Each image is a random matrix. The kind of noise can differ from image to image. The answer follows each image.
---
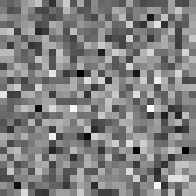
independent entries
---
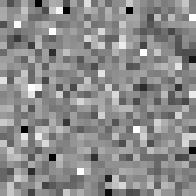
heavy tails
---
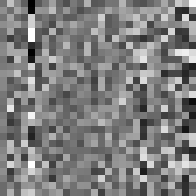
columns of uneven size
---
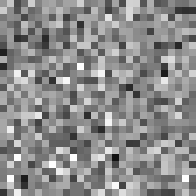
independent entries
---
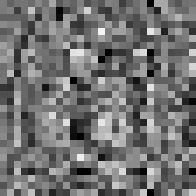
low rank plus noise
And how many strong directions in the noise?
one
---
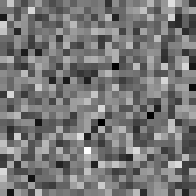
independent entries
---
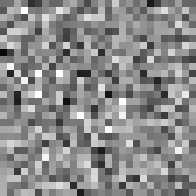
independent entries
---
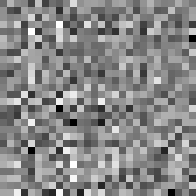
low rank plus noise
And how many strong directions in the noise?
two
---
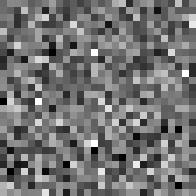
independent entries
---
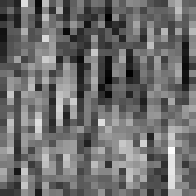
streaked along the columns
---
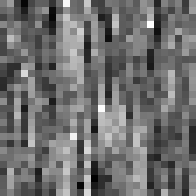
streaked along the columns
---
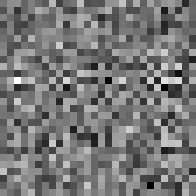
low rank plus noise
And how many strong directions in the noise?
one
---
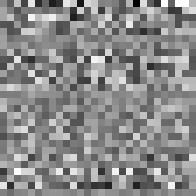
rows of uneven size
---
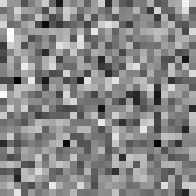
independent entries
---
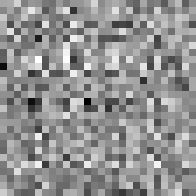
low rank plus noise
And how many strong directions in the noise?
one
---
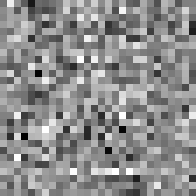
low rank plus noise
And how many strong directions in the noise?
five to eight
